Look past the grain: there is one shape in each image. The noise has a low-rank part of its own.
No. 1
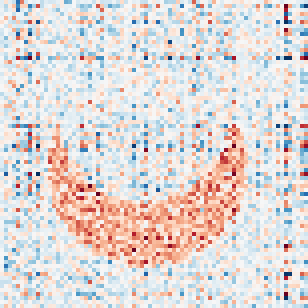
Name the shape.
crescent
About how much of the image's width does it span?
two thirds
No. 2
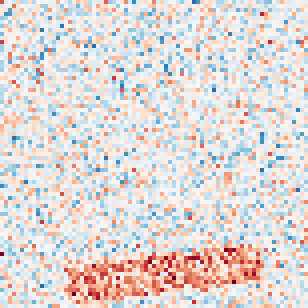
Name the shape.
bar
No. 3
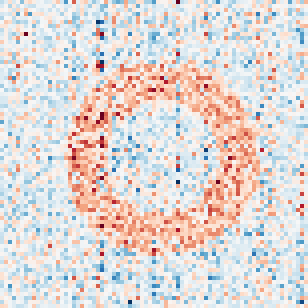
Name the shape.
ring
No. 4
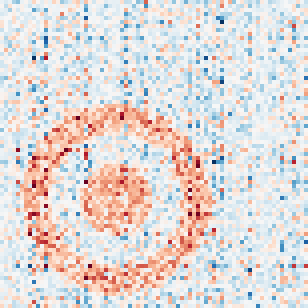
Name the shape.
bullseye
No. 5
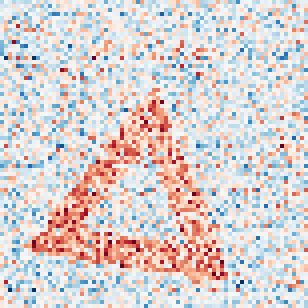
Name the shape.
triangle frame
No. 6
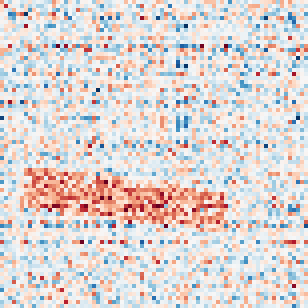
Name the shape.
bar
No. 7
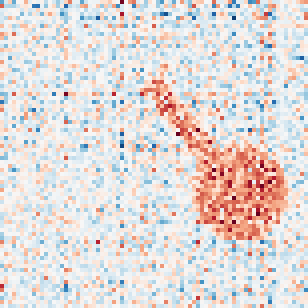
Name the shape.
lollipop
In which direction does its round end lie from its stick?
down and right
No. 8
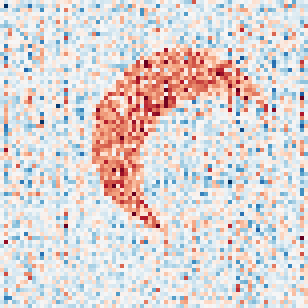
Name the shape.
crescent
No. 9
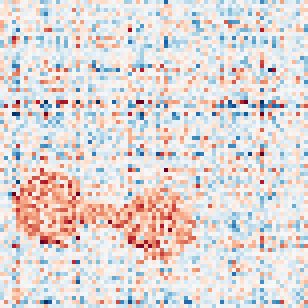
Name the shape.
dumbbell
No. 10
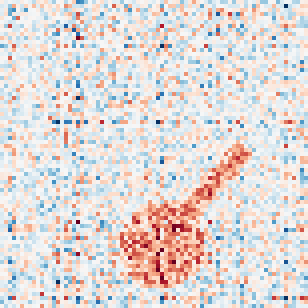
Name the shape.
lollipop
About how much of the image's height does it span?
half
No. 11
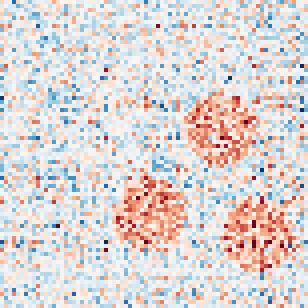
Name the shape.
three dots
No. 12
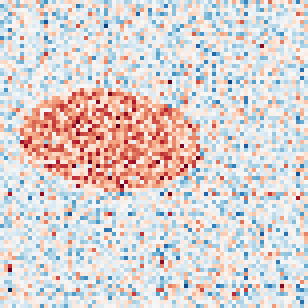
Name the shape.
ellipse
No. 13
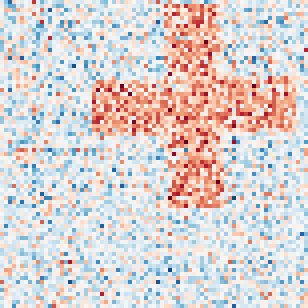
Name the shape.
cross
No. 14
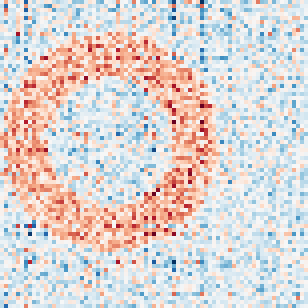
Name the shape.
ring
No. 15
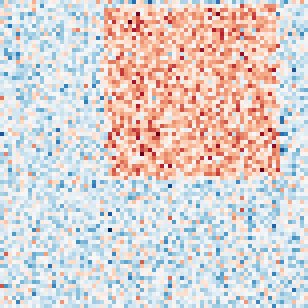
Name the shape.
square
